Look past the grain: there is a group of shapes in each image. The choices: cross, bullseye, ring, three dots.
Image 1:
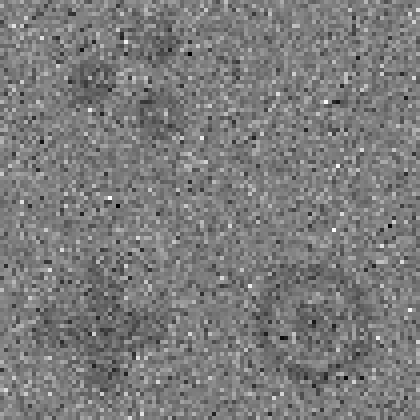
top left: three dots; bottom left: cross; bottom right: bullseye
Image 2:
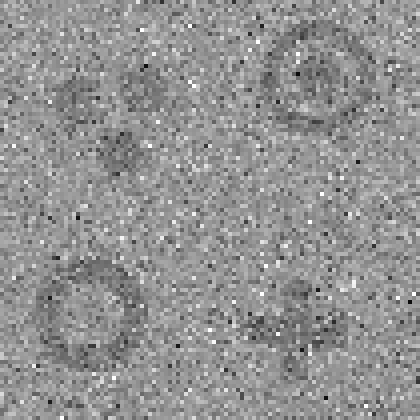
top left: three dots; top right: bullseye; bottom left: ring; bottom right: cross
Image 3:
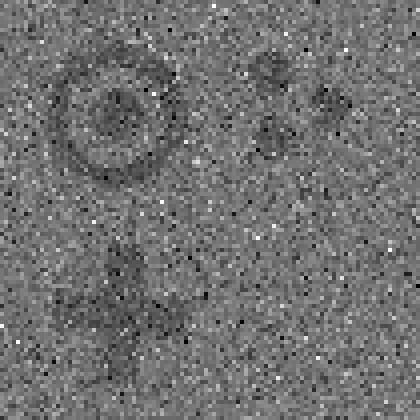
top left: bullseye; top right: three dots; bottom left: cross
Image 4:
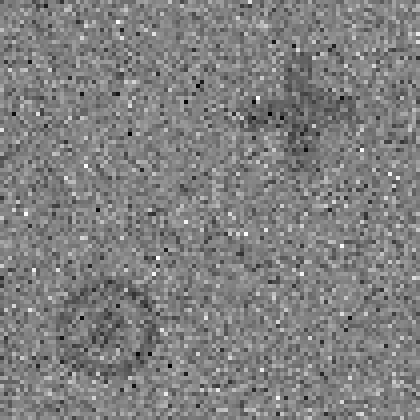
top right: cross; bottom left: bullseye
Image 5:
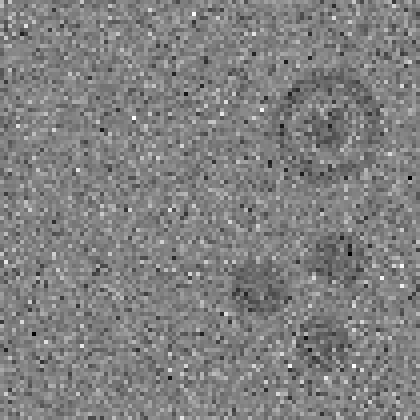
top right: bullseye; bottom right: three dots
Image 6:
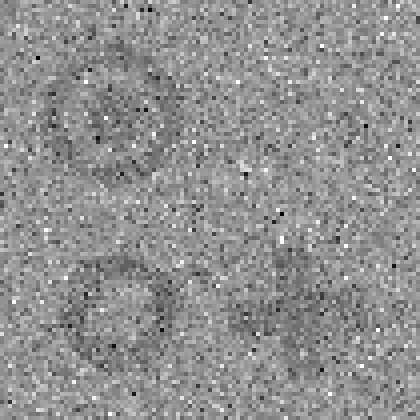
top left: bullseye; bottom left: ring; bottom right: cross
